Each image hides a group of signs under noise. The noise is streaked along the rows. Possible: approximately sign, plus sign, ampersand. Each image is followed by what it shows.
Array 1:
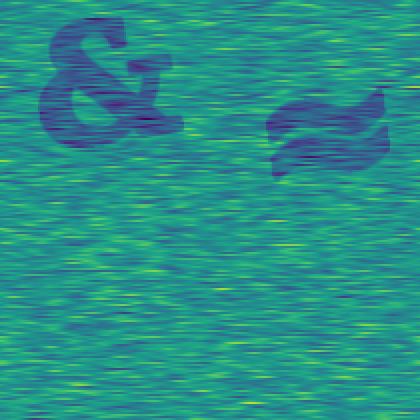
top left: dark ampersand; top right: dark approximately sign
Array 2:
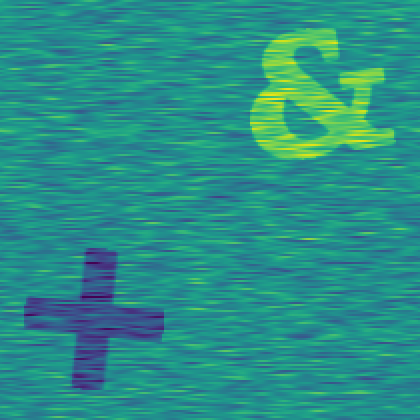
top right: light ampersand; bottom left: dark plus sign
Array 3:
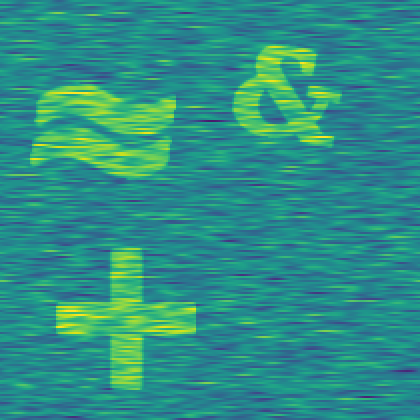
top left: light approximately sign; top right: light ampersand; bottom left: light plus sign
